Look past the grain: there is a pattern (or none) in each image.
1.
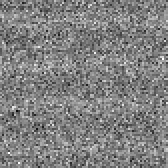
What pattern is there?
horizontal stripes
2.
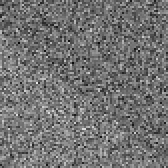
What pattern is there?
a sharp edge
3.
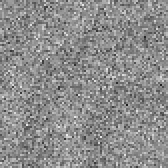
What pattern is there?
rings round one point
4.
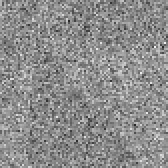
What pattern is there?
spokes from one point
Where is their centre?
top left
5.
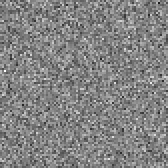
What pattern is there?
only noise
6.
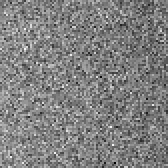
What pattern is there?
a smooth slope
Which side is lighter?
left
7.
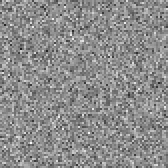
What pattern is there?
only noise
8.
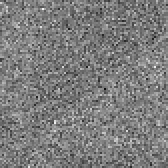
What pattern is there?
spokes from one point
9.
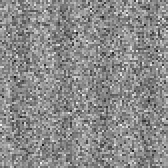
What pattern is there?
vertical stripes
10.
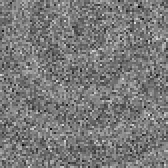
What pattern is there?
rings round one point
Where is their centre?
top middle
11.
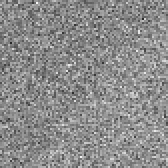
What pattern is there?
a sharp edge
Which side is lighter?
bottom right
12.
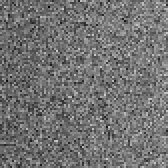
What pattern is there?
a smooth slope
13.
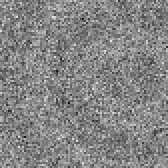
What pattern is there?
rings round one point
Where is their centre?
middle right
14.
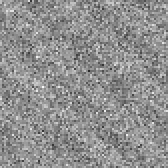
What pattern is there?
diagonal stripes
